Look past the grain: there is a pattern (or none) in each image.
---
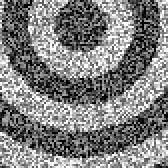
rings round one point
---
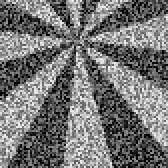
spokes from one point
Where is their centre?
top middle
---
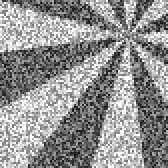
spokes from one point
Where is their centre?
top right
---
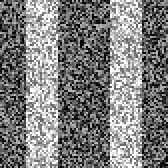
vertical stripes
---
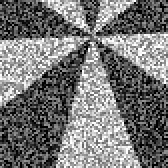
spokes from one point
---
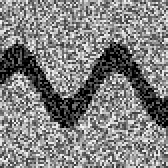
a wavy band
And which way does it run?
left to right
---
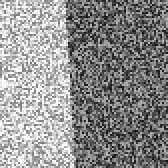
a sharp edge
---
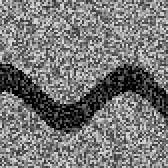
a wavy band
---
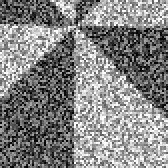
spokes from one point
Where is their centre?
top middle
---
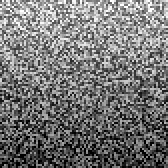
a smooth slope
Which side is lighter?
top
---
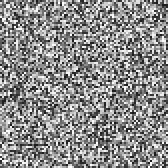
only noise
